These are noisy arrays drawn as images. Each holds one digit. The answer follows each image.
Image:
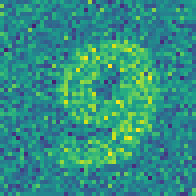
9
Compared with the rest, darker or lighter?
lighter
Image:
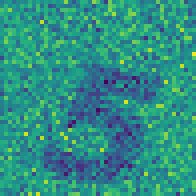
5
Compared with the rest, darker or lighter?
darker
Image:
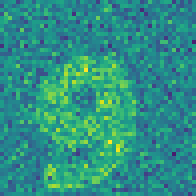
9
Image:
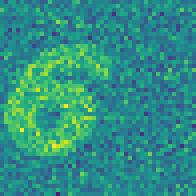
6
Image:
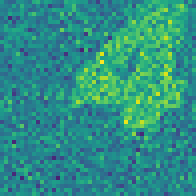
4
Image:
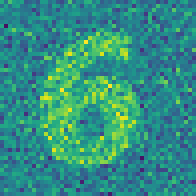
6
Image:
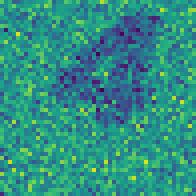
4
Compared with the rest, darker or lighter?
darker
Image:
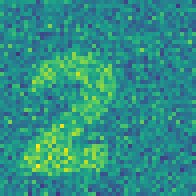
2
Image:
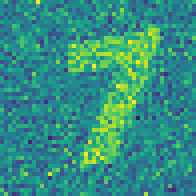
7
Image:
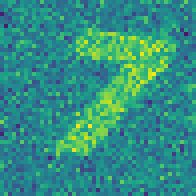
7
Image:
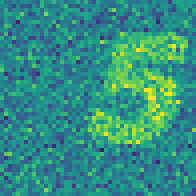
5
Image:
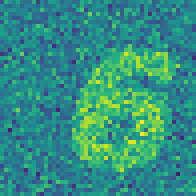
6
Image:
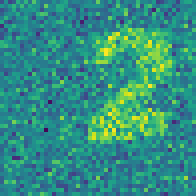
2
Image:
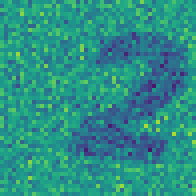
2
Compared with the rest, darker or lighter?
darker
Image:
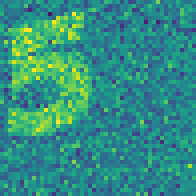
5
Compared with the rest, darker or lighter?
lighter
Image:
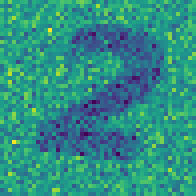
2
